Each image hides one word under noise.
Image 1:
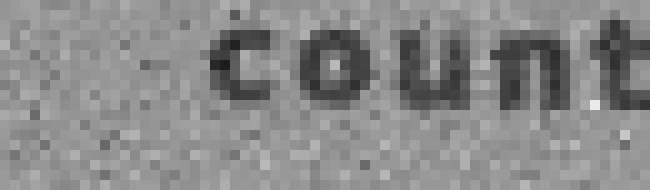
count
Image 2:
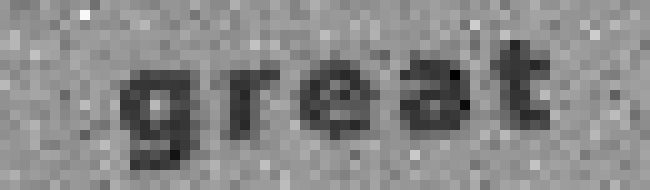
great
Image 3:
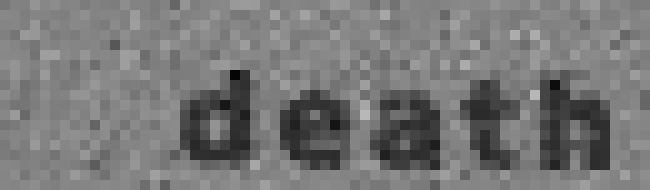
death
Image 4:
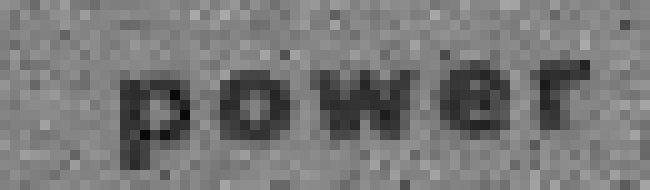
power
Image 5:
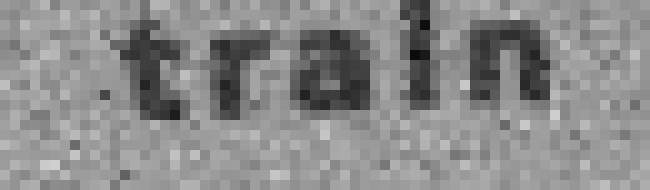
train
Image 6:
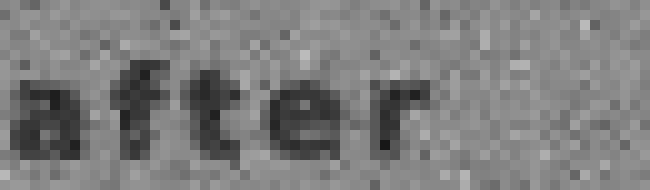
after
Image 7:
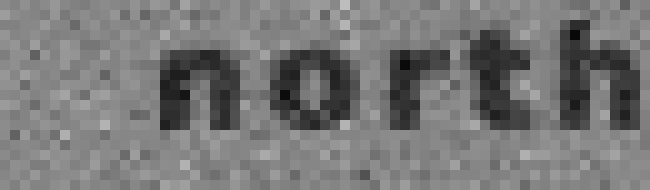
north
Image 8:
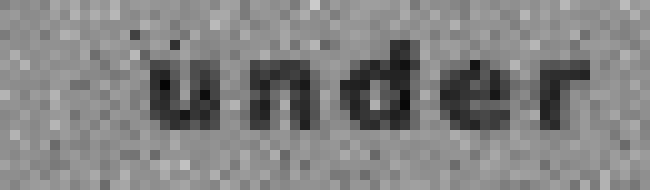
under
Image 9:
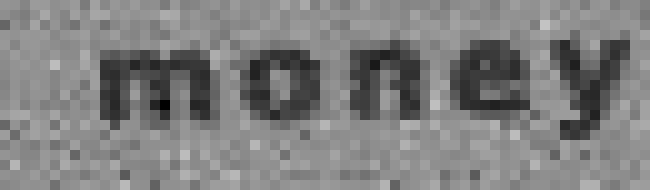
money
